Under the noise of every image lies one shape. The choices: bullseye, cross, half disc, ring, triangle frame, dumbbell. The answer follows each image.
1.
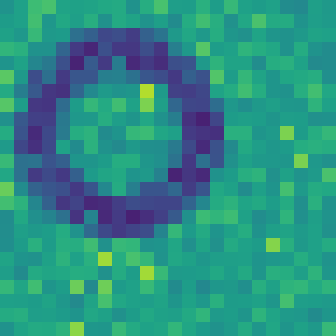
ring
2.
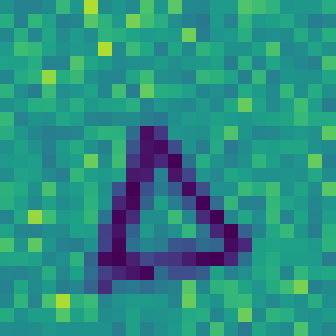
triangle frame
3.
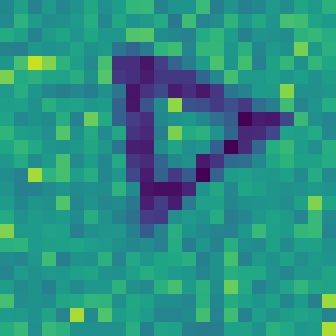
triangle frame
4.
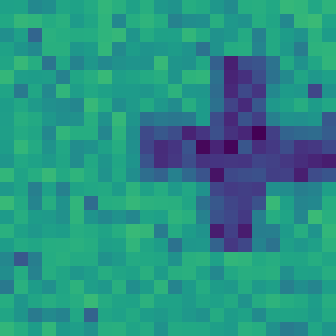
cross
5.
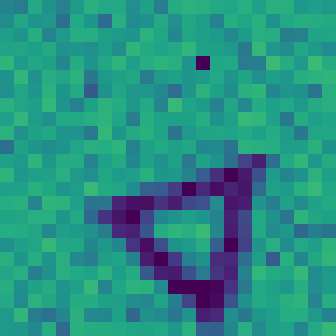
triangle frame
